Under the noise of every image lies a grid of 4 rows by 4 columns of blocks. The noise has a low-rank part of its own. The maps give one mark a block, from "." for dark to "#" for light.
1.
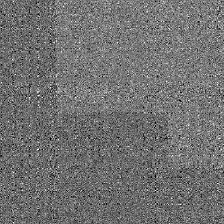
. # # #
. # # #
. . . #
. . . .
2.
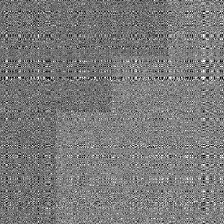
. . . #
. . # #
. # # #
. # # #
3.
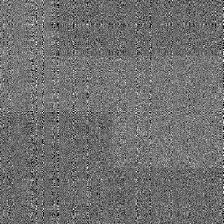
# . . .
# # # #
. . # #
. . . .
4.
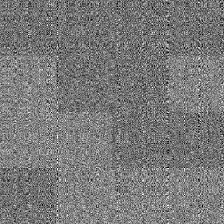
. . . .
# . . #
# # . .
. # # #
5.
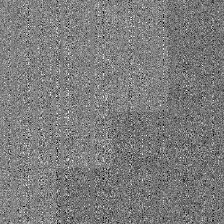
# # # .
# # # .
# # . .
# . . .
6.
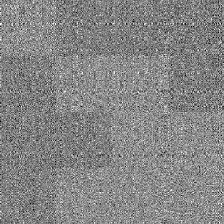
# . . .
. # # .
. . # #
. # # #
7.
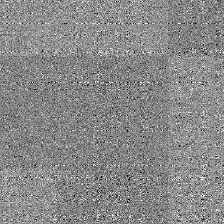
# # # .
. . . #
. . . #
# . . #
